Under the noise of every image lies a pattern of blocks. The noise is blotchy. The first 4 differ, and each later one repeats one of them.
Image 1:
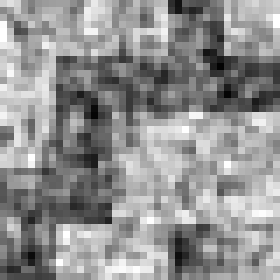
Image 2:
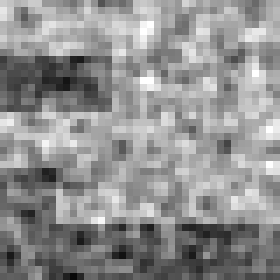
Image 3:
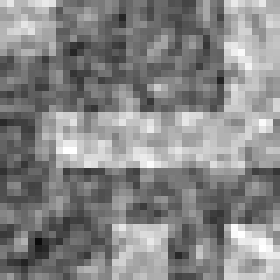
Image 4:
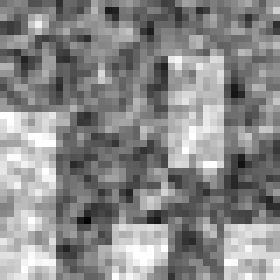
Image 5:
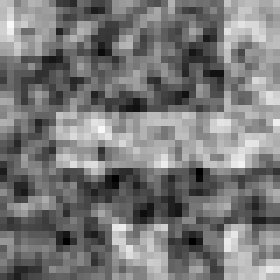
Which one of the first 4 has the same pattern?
3
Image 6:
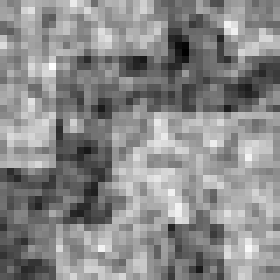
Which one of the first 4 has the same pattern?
1
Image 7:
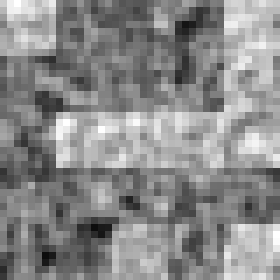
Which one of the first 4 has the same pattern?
3
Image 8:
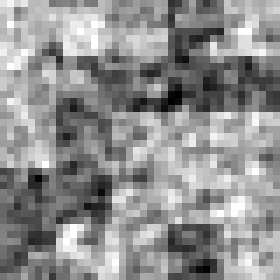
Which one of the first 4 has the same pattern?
1
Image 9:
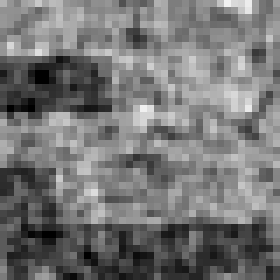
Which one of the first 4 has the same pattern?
2
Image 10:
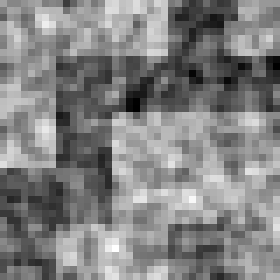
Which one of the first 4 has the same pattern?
1
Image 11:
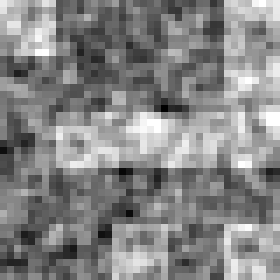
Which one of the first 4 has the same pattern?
3
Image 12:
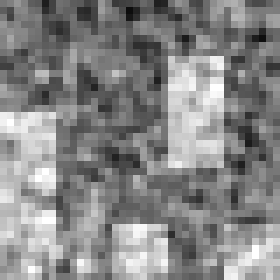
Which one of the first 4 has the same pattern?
4
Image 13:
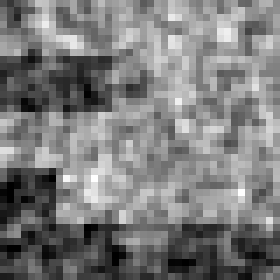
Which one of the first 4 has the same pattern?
2
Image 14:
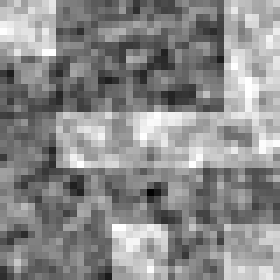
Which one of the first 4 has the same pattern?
3
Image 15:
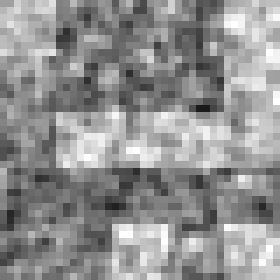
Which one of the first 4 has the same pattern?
3
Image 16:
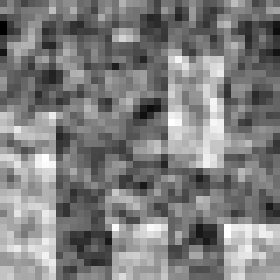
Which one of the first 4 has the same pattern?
4
